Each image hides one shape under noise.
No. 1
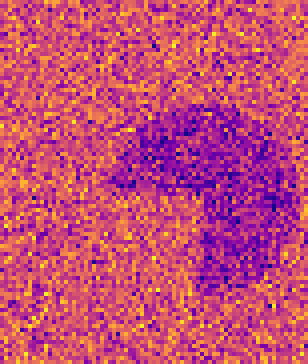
dark disc with a wedge cut out
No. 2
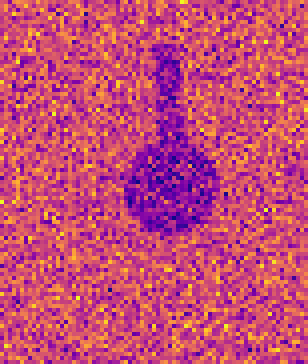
dark lollipop
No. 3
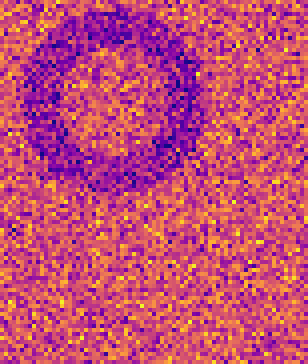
dark ring
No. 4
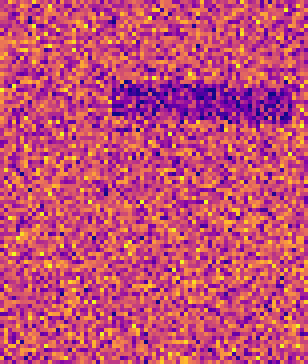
dark bar
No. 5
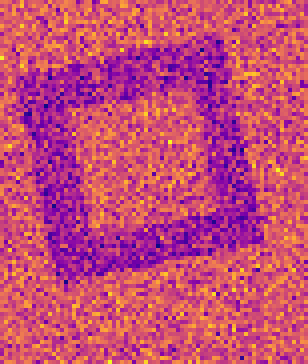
dark square frame
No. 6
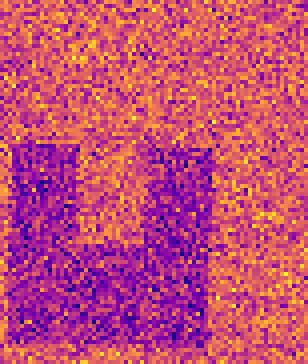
dark square with a notch
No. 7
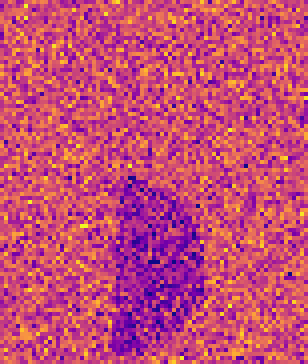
dark half disc
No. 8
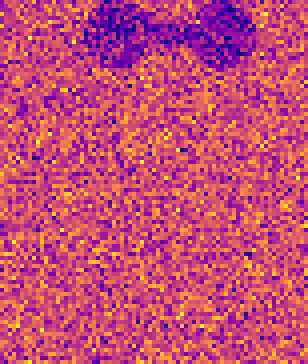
dark dumbbell
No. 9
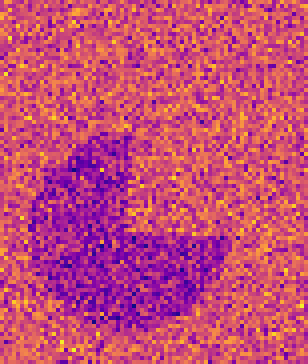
dark disc with a wedge cut out
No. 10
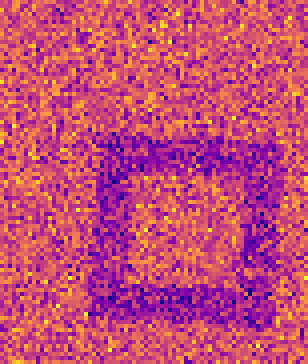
dark square frame
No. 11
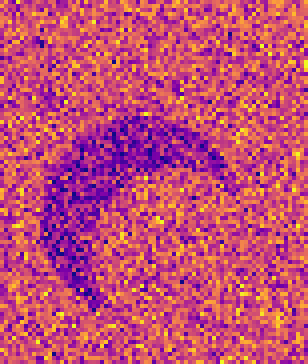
dark crescent
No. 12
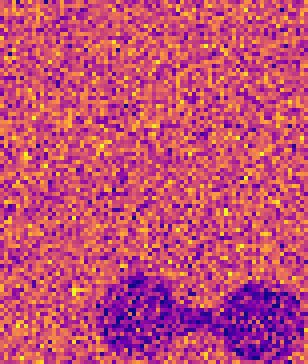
dark dumbbell
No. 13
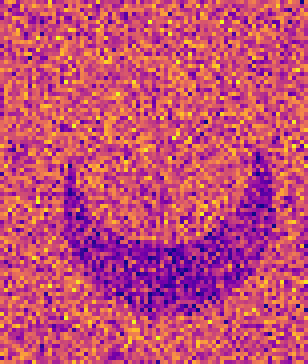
dark crescent
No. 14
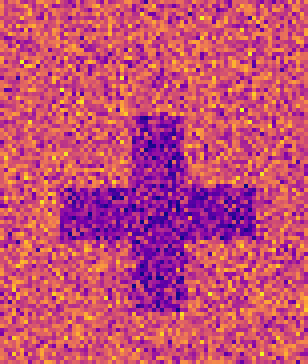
dark cross
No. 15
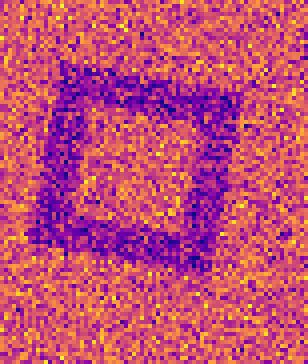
dark square frame
